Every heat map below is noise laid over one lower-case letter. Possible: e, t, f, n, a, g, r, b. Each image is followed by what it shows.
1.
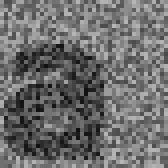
a
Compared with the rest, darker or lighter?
darker
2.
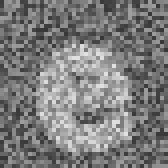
e
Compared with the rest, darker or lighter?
lighter
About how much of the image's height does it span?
two thirds
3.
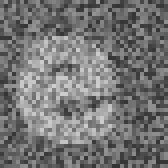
e
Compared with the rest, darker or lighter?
lighter
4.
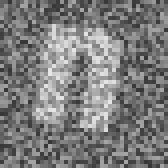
n
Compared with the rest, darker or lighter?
lighter
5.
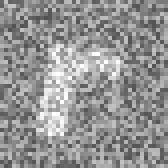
r
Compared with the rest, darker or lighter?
lighter
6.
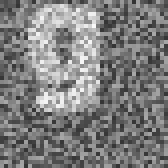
g
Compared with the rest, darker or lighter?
lighter
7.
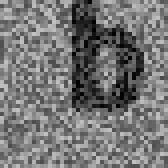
b
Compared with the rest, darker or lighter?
darker
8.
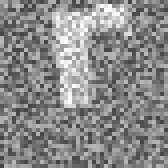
r
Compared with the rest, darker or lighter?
lighter
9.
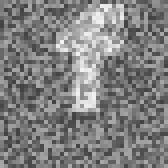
f
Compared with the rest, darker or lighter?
lighter
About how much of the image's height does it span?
two thirds
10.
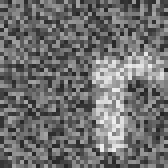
r
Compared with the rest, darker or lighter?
lighter
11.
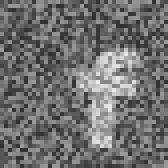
f
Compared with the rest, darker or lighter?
lighter
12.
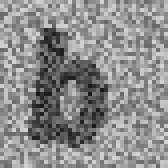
b
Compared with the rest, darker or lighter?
darker
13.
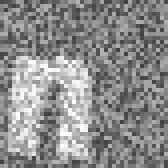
n
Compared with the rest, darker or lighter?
lighter
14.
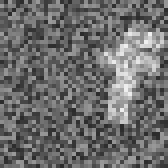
f
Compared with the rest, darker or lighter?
lighter
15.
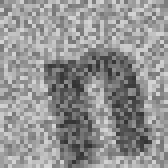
n
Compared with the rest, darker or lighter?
darker
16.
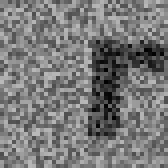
r
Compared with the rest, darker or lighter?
darker
